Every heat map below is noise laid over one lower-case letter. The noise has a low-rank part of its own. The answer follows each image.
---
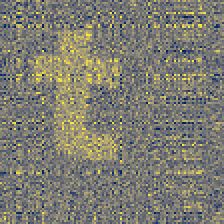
light t
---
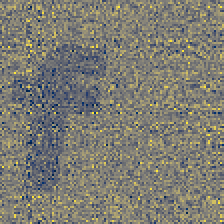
dark f
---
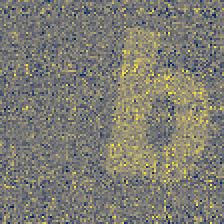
light b
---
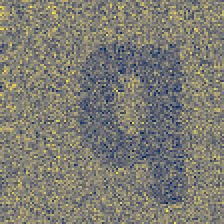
dark q
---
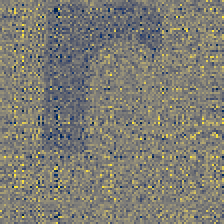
dark r
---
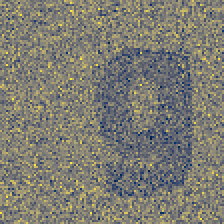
dark g
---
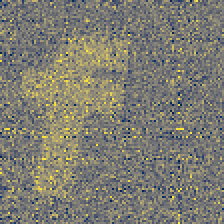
light f
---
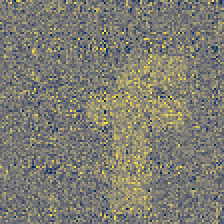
light f
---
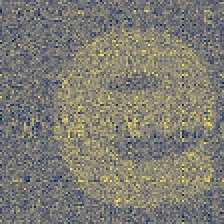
light e
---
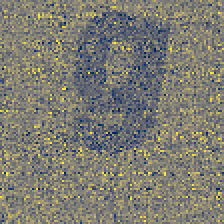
dark g
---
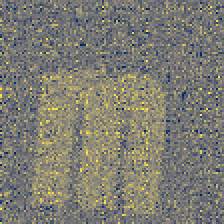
light m
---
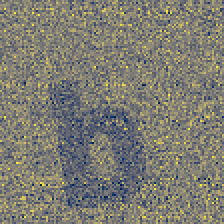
dark b
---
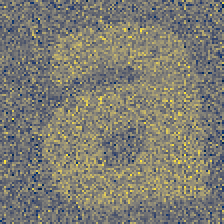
light a
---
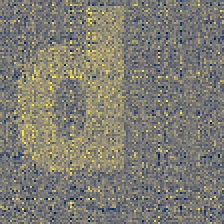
light d
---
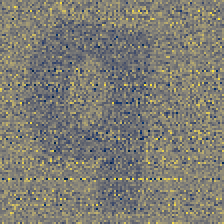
dark q
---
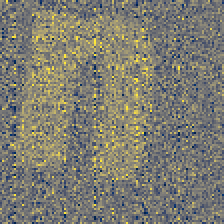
light n
